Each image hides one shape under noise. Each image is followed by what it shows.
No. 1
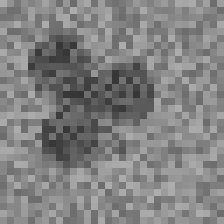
club
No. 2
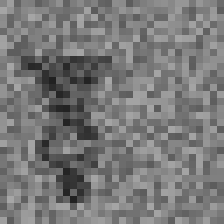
chess bishop
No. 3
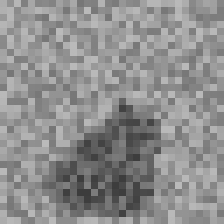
cloud
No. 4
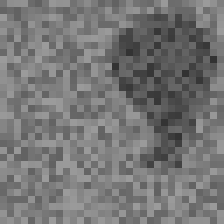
pear
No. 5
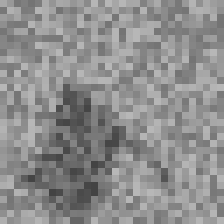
flag
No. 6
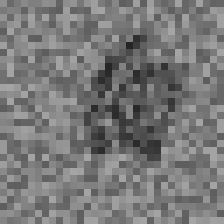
telephone
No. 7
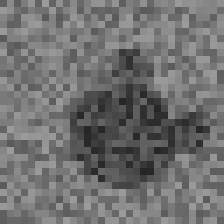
bear's head
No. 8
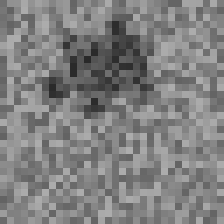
turtle
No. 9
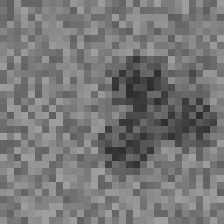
club
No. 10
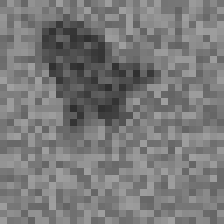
bell
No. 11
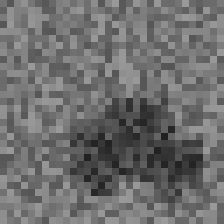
car
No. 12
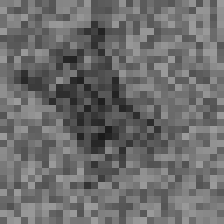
chess rook
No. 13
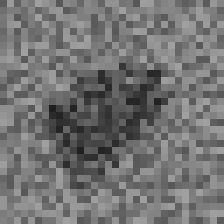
chess knight
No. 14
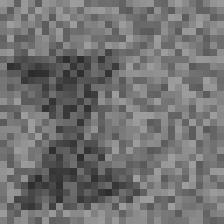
bow tie
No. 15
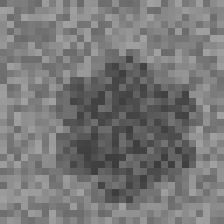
flower
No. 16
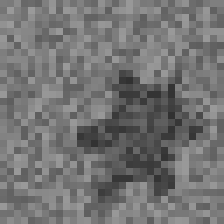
turtle
